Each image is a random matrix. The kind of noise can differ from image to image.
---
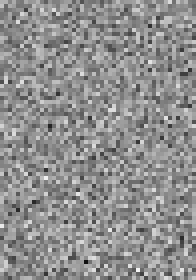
independent entries
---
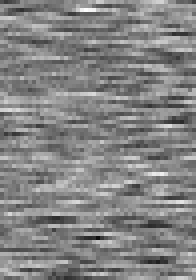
streaked along the rows
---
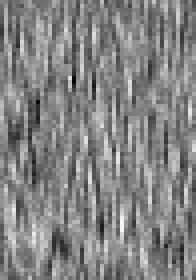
streaked along the columns
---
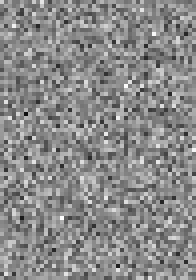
independent entries
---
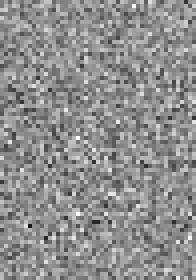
independent entries
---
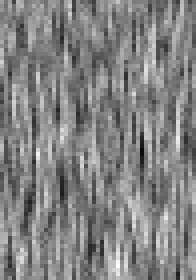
streaked along the columns
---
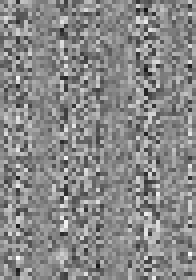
columns of uneven size
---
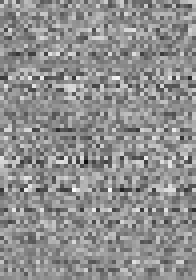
rows of uneven size
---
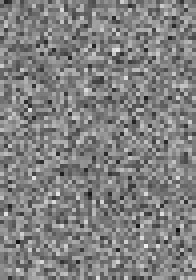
independent entries
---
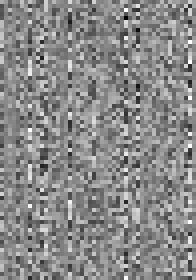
columns of uneven size
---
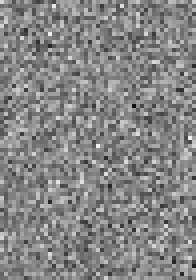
independent entries
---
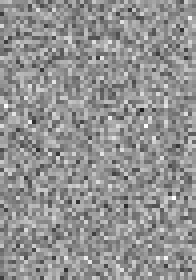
independent entries
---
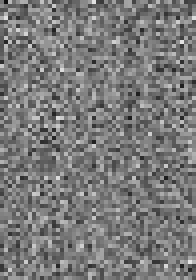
low rank plus noise
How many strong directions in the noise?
five to eight
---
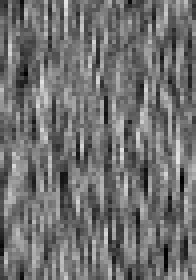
streaked along the columns
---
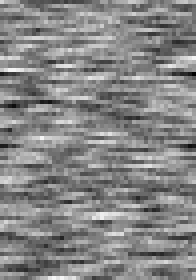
streaked along the rows
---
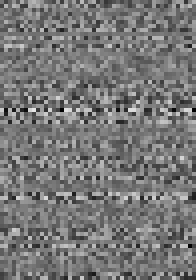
rows of uneven size
